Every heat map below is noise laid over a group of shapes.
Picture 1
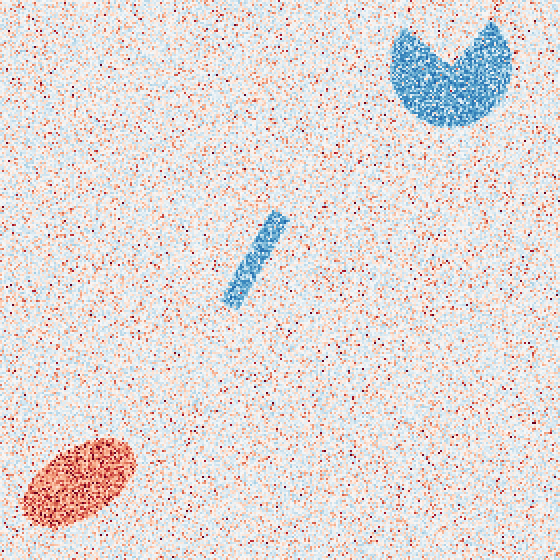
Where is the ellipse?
bottom left
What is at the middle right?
nothing
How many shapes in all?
3
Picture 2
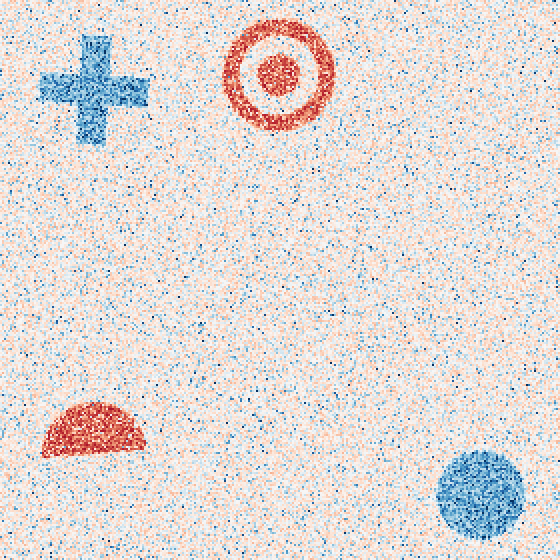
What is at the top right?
nothing
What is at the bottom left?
half disc
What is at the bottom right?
disc
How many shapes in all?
4
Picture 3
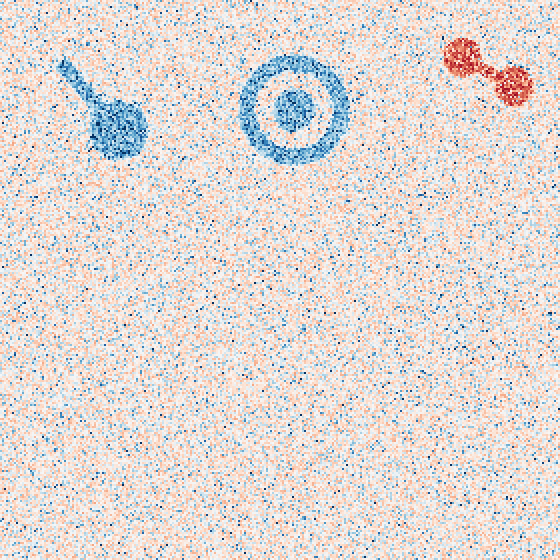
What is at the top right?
dumbbell
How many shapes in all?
3
